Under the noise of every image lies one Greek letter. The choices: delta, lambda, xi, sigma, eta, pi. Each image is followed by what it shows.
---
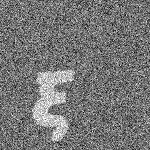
xi
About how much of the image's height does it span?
half
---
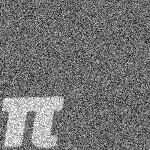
pi
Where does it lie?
bottom left
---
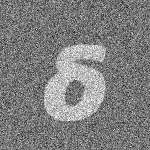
delta
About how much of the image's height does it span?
half
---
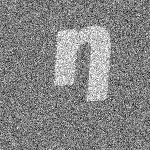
eta
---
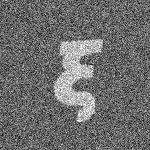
xi
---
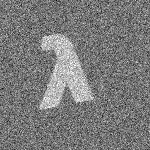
lambda
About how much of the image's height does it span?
half
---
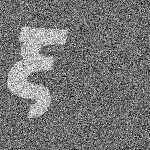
xi
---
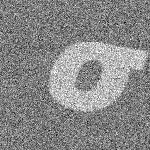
sigma
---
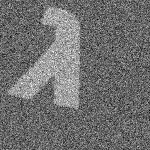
lambda
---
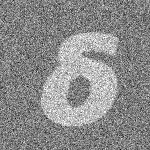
delta
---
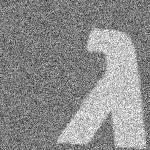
lambda
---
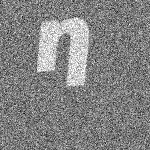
eta
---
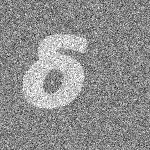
delta
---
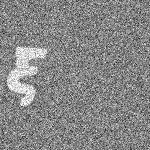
xi
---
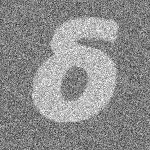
delta
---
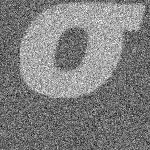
sigma
